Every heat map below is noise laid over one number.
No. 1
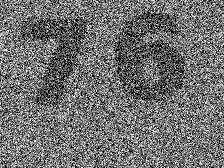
76
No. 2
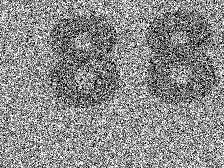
88
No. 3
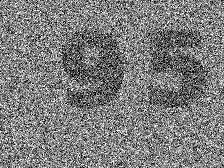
95
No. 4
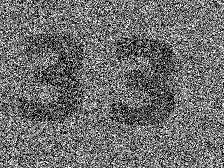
33
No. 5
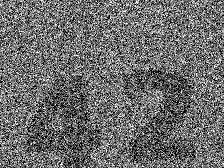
42
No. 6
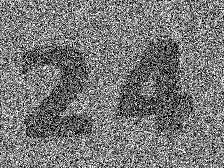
24
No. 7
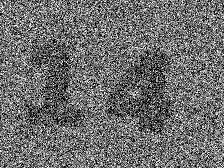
14
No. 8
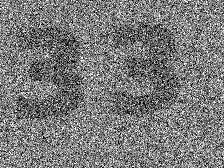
33
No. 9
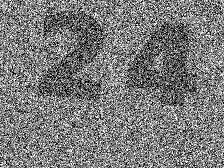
24
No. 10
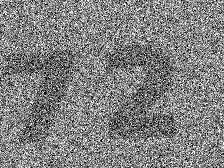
72
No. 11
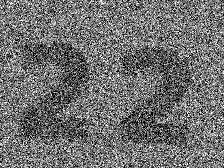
22
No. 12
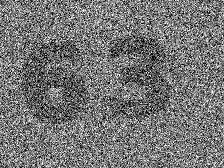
63
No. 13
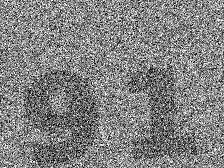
91
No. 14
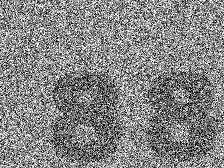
88
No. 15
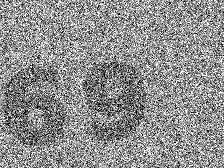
69
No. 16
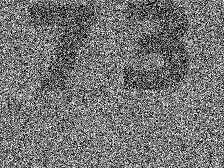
73
